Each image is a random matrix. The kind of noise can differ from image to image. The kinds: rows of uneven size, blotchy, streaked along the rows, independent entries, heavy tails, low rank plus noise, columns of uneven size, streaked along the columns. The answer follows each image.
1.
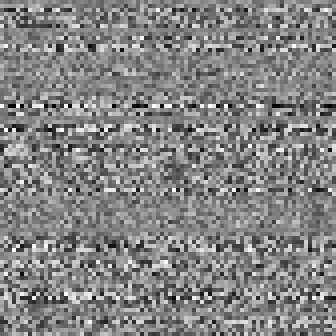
rows of uneven size
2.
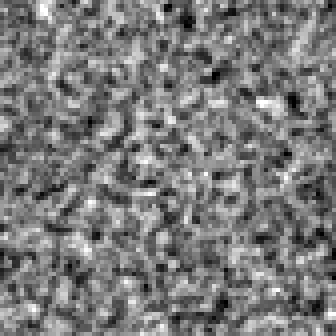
blotchy
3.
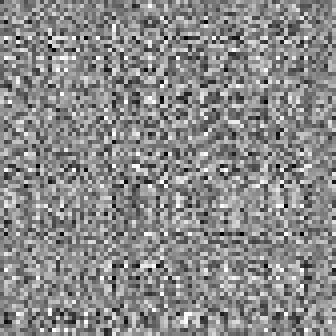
low rank plus noise
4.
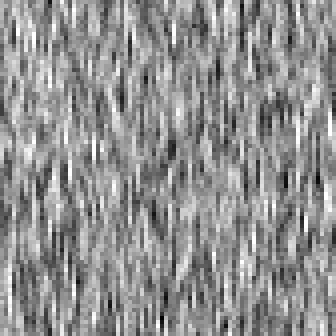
streaked along the columns
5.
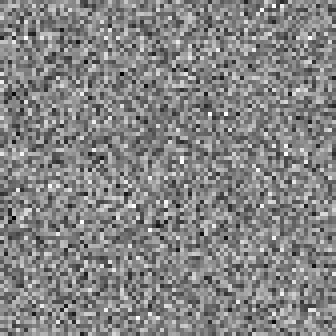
independent entries
